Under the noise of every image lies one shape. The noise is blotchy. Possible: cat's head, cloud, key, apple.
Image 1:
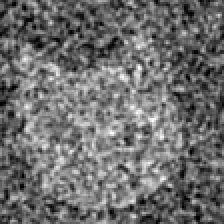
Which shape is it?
cat's head
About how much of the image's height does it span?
nearly all
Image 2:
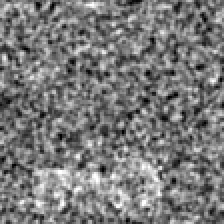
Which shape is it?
key
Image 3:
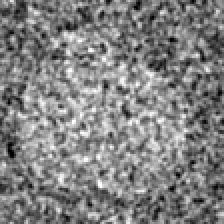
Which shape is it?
apple
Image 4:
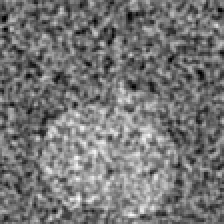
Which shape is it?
apple
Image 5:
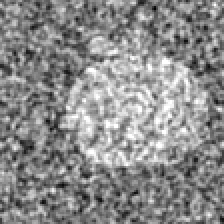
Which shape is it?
apple
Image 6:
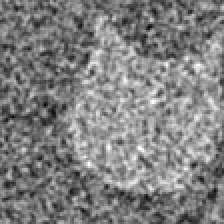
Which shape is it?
cat's head
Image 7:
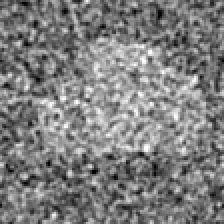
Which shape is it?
cloud
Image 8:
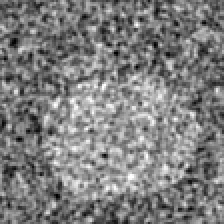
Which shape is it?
apple
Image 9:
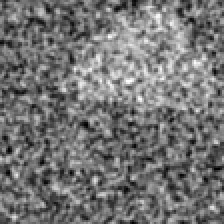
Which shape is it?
cloud
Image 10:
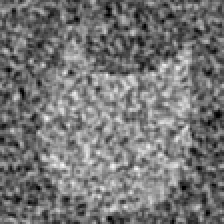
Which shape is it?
cat's head
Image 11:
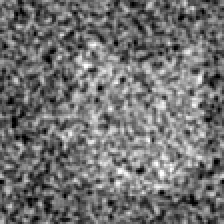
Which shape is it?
cat's head
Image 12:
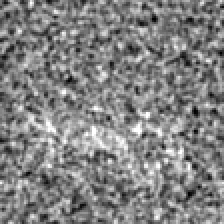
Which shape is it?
key
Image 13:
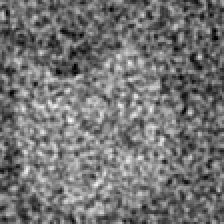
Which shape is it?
cat's head
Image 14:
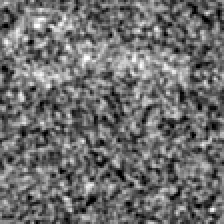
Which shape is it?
key
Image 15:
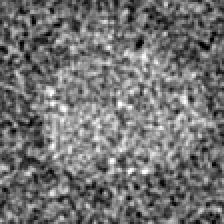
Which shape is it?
apple
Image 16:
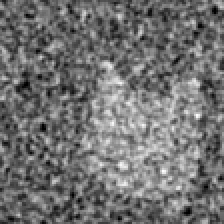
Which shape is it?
cat's head
